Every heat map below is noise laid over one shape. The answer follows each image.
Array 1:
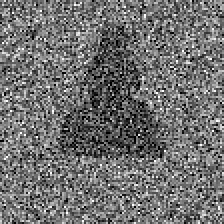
dark chess pawn
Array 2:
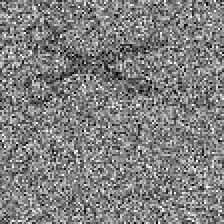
dark pair of scissors
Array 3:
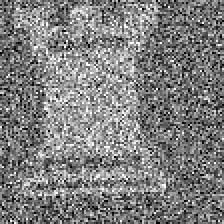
light chess rook
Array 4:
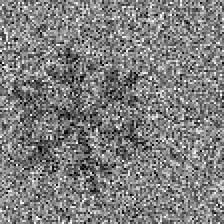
dark snowflake
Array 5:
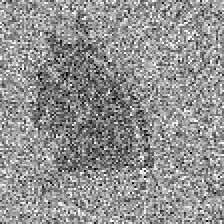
dark chess knight
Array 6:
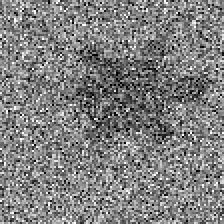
dark turtle
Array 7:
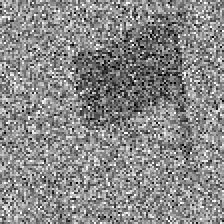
dark flag
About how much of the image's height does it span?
two thirds
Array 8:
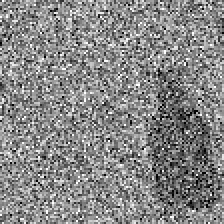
dark bottle
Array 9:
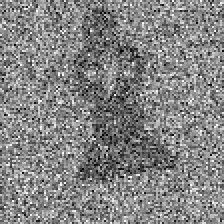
dark chess bishop
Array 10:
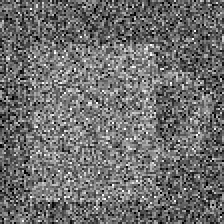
light cup
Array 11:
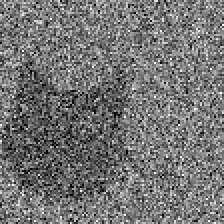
dark cat's head
